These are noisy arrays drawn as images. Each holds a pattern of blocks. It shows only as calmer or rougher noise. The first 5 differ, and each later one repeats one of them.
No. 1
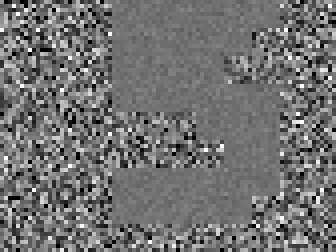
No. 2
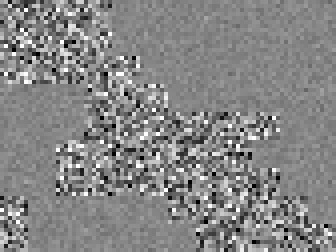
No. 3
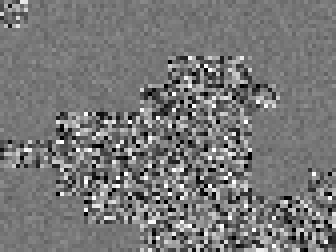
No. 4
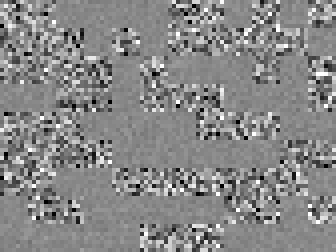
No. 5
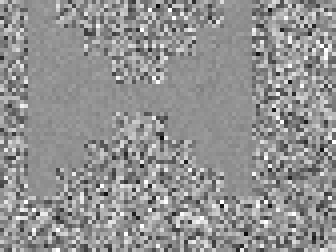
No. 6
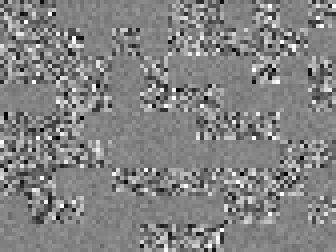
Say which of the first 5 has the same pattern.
4
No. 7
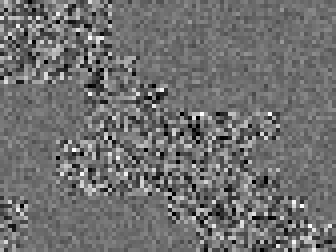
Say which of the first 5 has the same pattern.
2
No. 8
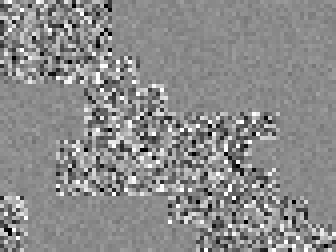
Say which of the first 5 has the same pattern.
2
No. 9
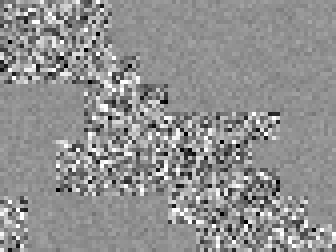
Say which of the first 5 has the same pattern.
2
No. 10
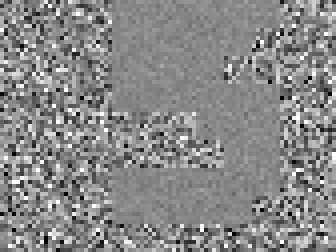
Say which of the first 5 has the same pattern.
1
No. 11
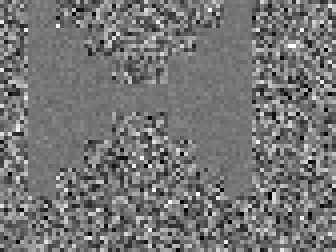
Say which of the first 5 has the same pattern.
5
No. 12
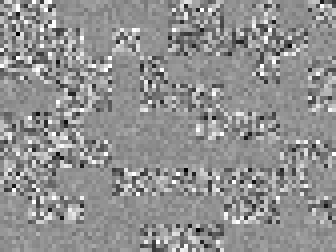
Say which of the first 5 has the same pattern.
4
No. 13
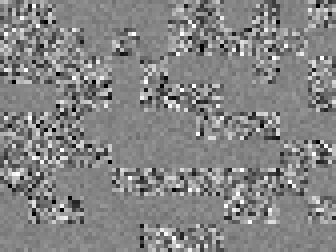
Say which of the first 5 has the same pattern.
4
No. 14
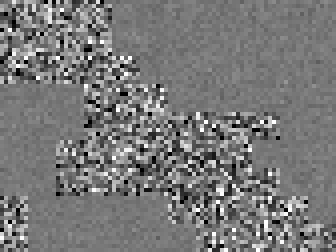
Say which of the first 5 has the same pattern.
2
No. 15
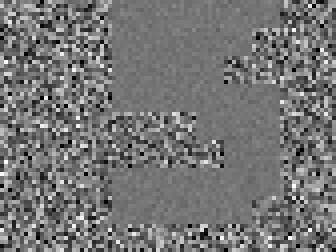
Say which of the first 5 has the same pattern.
1
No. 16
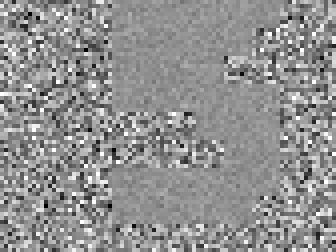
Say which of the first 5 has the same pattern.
1
